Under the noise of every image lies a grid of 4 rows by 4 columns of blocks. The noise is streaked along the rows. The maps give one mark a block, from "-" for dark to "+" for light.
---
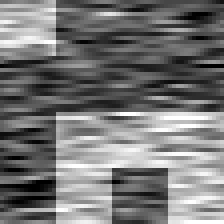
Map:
+ - - -
- - - -
- + + +
- + - +
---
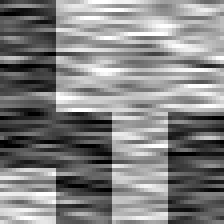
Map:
- + + +
- + + +
- - + -
+ - + -
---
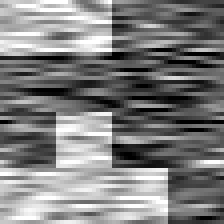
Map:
+ + - -
- - - -
- + - -
+ + + -
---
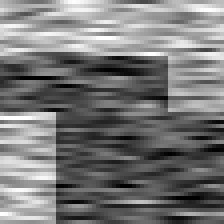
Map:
+ + + +
- - - +
+ - - -
+ - - -
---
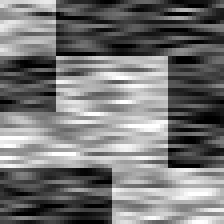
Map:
+ - - -
- + + -
+ + + -
- - + +
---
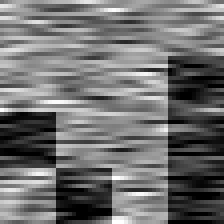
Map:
+ + + +
+ + + -
- + + -
+ - + -
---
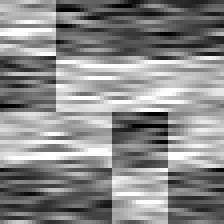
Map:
+ - - -
- + + +
+ + - +
- - + -
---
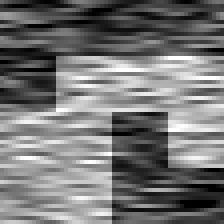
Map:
- - - -
- + + +
+ + - +
+ + - -
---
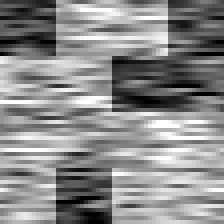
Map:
- + + -
+ + - -
+ + + +
+ - + +
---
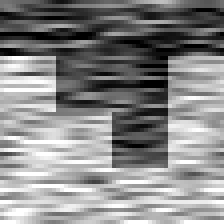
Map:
- - - -
+ - - +
+ + - +
+ + + +
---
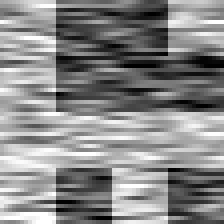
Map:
+ - - +
+ - - -
+ + + +
+ - + -
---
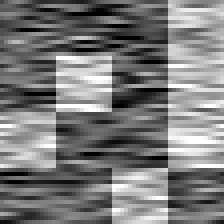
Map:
- - - +
- + - +
+ - - +
- - + -
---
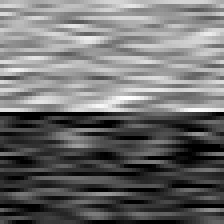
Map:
+ + + +
+ + + +
- - - -
- - - -
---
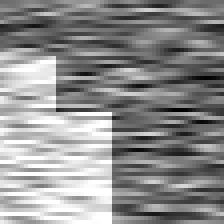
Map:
- - - -
+ - - -
+ + - -
+ + - -
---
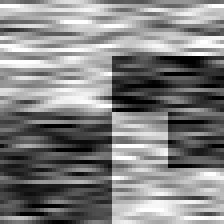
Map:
+ + + +
+ + - -
- - + -
- - + +
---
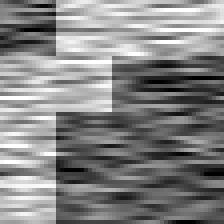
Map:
- + + +
+ + - -
+ - - -
+ - - -
